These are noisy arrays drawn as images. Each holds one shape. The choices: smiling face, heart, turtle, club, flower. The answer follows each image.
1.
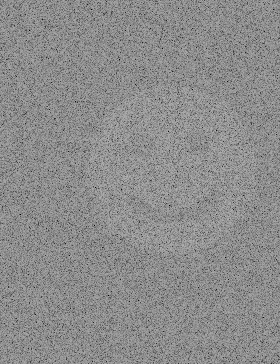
smiling face
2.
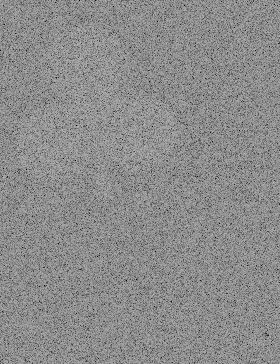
club
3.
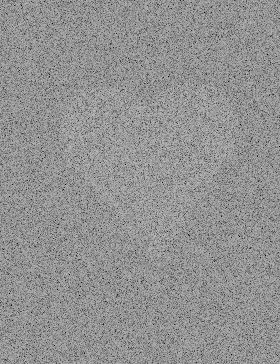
heart
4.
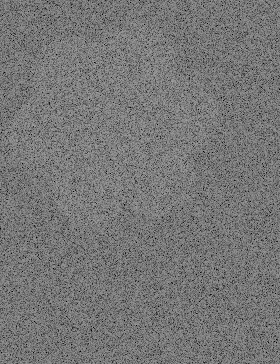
flower
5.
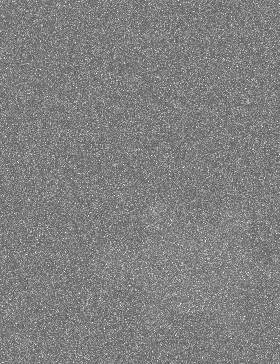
turtle
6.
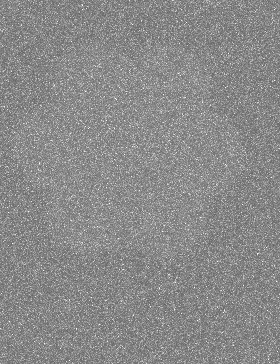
flower
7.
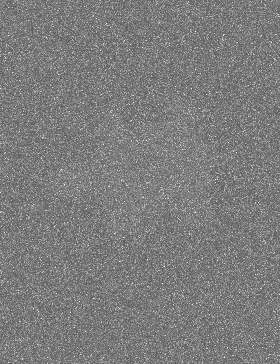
turtle
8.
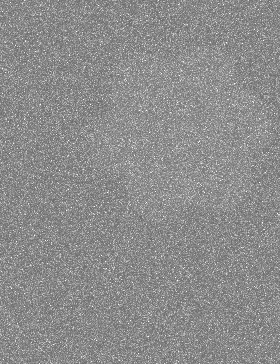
flower
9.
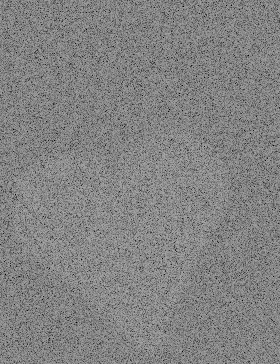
heart
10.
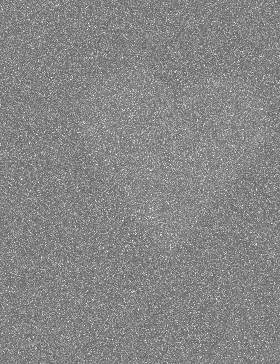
heart
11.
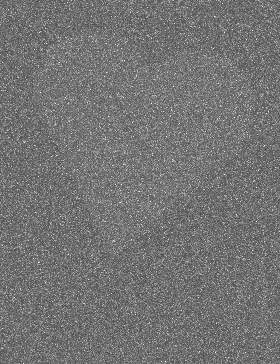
heart
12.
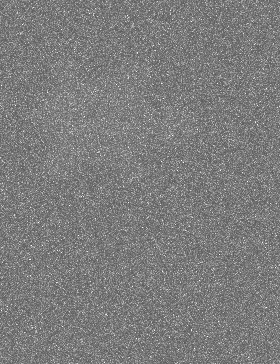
turtle
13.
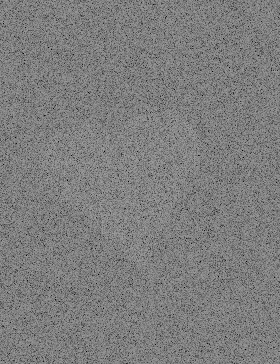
heart
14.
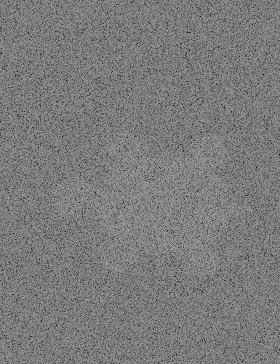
turtle
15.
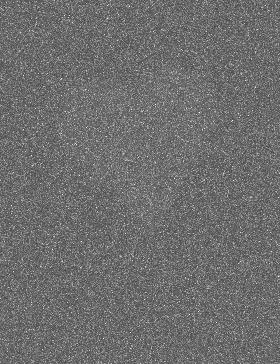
heart
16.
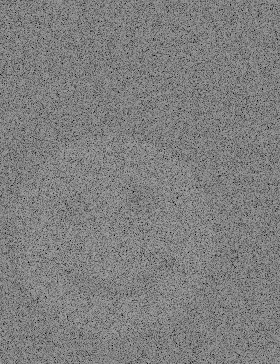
smiling face
